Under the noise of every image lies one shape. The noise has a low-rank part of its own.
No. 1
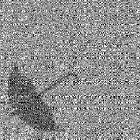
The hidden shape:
umbrella
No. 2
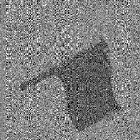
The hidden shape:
flag
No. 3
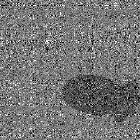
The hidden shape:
footprint
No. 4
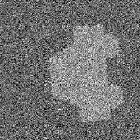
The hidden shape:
car
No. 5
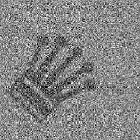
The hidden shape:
chess queen
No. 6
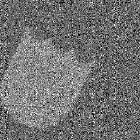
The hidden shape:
ghost
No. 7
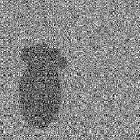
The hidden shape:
footprint
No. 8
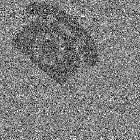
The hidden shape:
telephone
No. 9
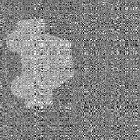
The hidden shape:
car
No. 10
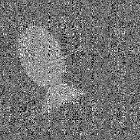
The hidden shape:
fish
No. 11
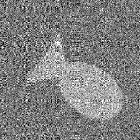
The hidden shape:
fish
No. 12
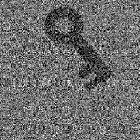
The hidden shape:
key
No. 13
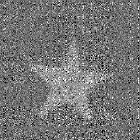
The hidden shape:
star
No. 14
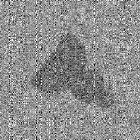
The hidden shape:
chess pawn
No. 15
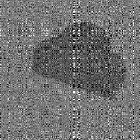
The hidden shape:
cloud
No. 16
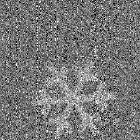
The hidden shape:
snowflake
